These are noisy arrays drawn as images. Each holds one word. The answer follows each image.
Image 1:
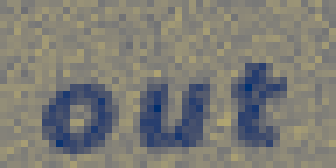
out
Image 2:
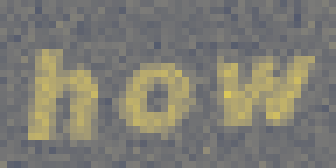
how
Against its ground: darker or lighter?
lighter
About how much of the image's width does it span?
nearly all
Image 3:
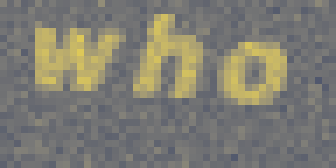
who
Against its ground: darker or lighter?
lighter
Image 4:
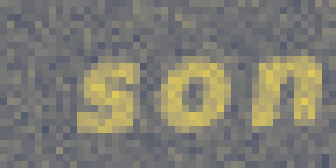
son
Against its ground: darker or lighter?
lighter
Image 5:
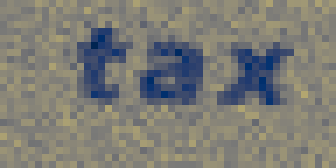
tax
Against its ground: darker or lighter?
darker
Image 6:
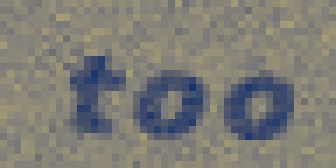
too
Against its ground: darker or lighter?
darker
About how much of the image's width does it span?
two thirds
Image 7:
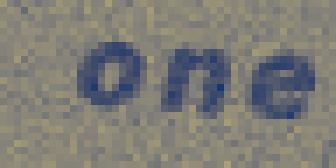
one
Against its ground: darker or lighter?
darker
